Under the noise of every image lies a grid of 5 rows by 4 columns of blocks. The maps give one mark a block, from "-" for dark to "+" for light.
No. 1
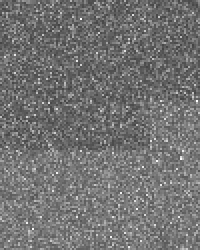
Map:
- - - -
- - - -
- - - +
+ + + +
+ + + +
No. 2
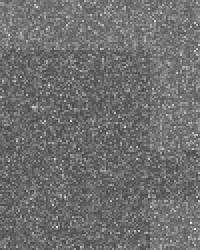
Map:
+ + + +
- - - +
- - - +
- - - -
- - - +
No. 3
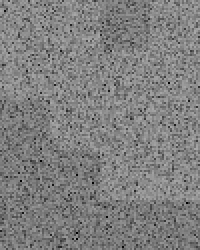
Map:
+ + - +
+ + + +
- + + +
- - + +
- - - -
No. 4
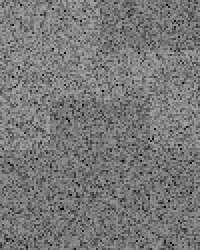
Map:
+ + - -
+ + + +
+ - - +
- - - -
- - - -
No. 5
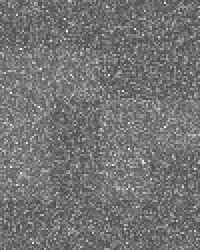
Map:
- - - -
+ + - -
+ - + +
+ - + -
- - - -
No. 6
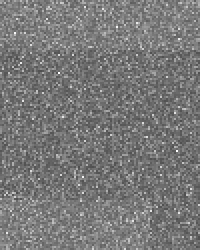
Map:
+ + + +
- - - -
- - - -
- - - -
+ + + -
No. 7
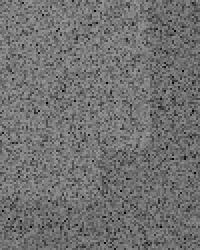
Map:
+ + + -
+ + + -
+ + + -
+ + - -
- - - -
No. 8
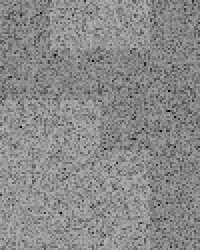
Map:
- + + -
- - - -
+ + - -
+ + + -
+ + + -
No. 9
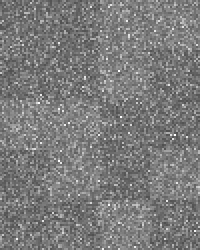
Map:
- - + +
- - + -
+ + - -
- + - +
- - + -
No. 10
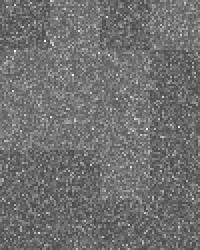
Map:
- + - +
+ + + -
+ + + -
- - + -
- - - -
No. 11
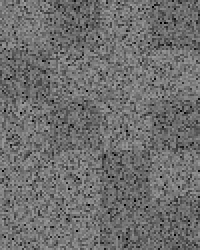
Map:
+ - + -
- + + +
+ - + -
+ + - +
+ + - -
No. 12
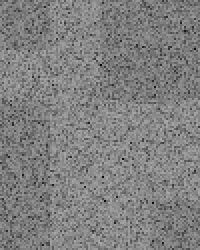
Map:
- + - -
+ + - -
- + + +
- + + +
- + + -
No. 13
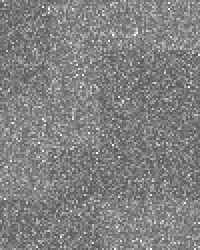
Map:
- + + +
- + - -
+ + - -
+ - - -
- - + +
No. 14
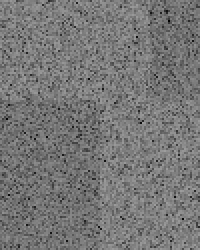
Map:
+ + + -
+ + + -
- - + +
- - + +
- - + +
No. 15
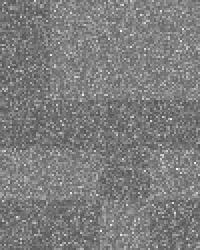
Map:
- + + +
- + + +
- - - -
+ + - +
- - + -
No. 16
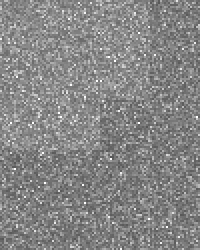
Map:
+ + + -
+ + + -
+ + - -
- - - -
- - - -
